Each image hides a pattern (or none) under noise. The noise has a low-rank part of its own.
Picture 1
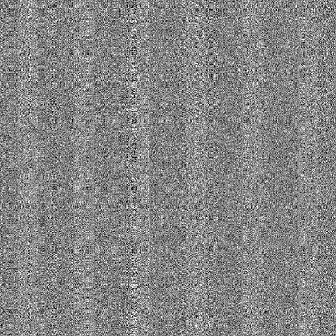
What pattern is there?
vertical stripes
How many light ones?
6
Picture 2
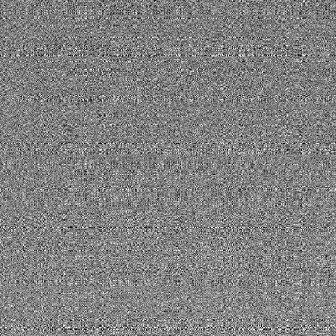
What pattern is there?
a smooth slope
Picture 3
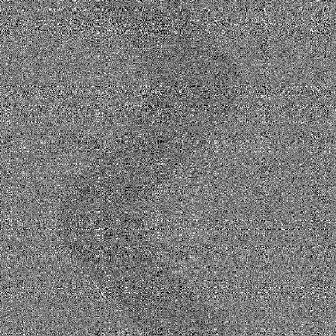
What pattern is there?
a wavy band
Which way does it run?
top to bottom
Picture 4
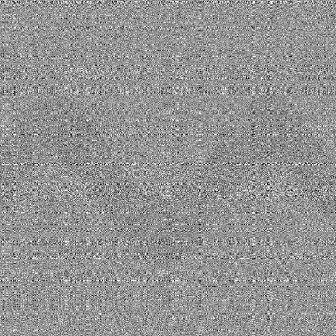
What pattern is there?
a wavy band
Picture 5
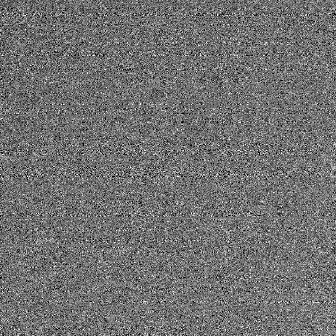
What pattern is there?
a smooth slope
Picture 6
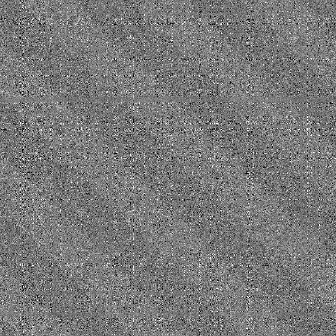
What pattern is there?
diagonal stripes
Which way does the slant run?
top left to bottom right
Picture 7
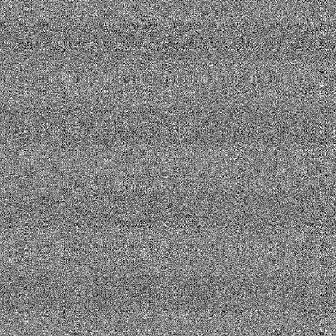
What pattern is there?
horizontal stripes
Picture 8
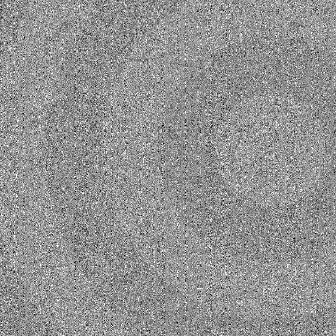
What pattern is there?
rings round one point
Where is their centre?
middle right
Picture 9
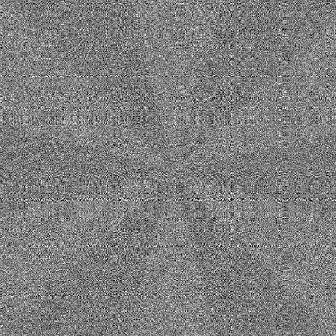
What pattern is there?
spokes from one point
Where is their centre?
centre
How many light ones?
6
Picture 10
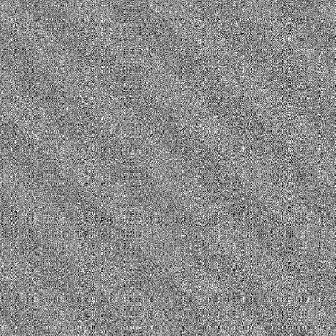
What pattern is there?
diagonal stripes
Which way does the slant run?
top left to bottom right
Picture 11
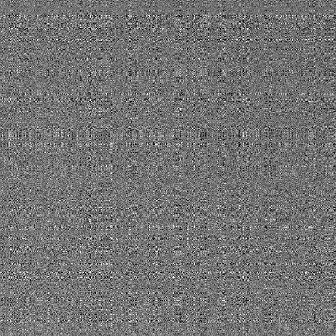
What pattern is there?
a smooth slope
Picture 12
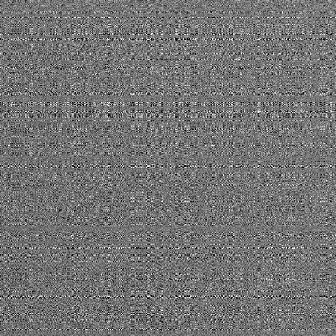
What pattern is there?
a smooth slope
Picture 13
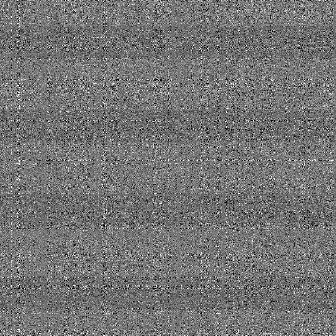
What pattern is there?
horizontal stripes
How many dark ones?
4
